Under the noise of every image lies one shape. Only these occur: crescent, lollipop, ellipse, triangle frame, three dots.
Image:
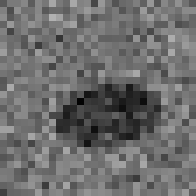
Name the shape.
ellipse
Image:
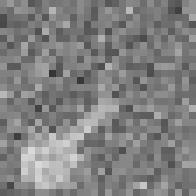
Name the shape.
lollipop
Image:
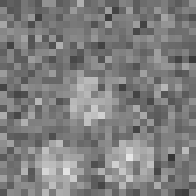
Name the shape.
three dots
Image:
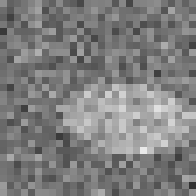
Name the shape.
ellipse
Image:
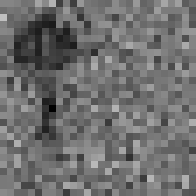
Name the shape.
lollipop
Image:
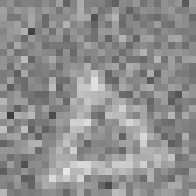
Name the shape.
triangle frame
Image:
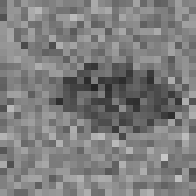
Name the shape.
ellipse
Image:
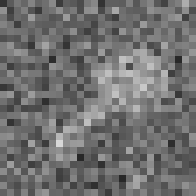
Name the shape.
lollipop
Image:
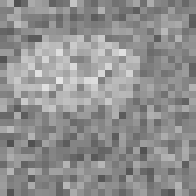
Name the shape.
ellipse
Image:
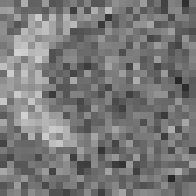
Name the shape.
crescent
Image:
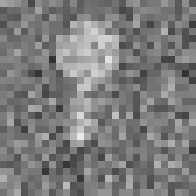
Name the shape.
lollipop
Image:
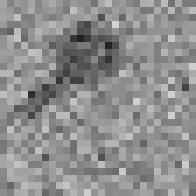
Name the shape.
lollipop
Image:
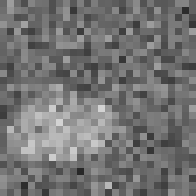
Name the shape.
ellipse
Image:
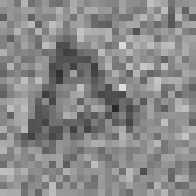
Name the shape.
triangle frame
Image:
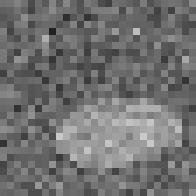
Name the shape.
ellipse
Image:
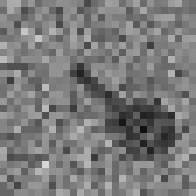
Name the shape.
lollipop
